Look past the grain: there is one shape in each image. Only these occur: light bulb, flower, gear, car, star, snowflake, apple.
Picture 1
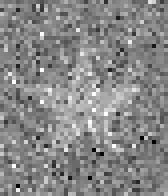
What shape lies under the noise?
star
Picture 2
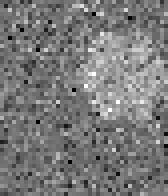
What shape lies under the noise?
flower
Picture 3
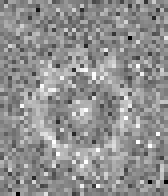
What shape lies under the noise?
gear
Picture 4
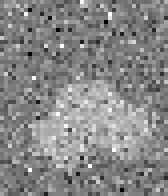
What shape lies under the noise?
car
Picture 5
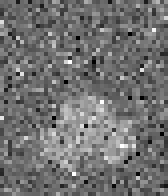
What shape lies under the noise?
car
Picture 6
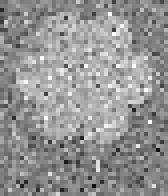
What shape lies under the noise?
flower
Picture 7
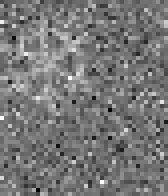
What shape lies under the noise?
snowflake
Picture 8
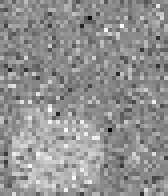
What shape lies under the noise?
apple
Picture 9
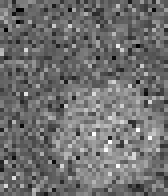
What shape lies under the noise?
flower
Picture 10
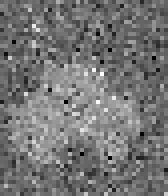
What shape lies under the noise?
car
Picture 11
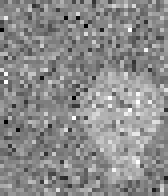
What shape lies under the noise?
light bulb
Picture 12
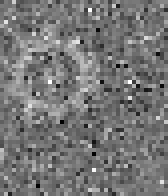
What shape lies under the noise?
gear
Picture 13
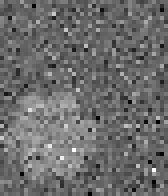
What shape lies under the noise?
flower
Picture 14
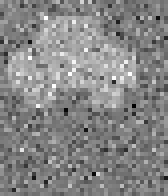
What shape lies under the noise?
car
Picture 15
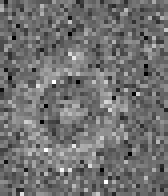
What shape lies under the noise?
gear
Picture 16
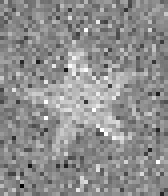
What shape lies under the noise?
star
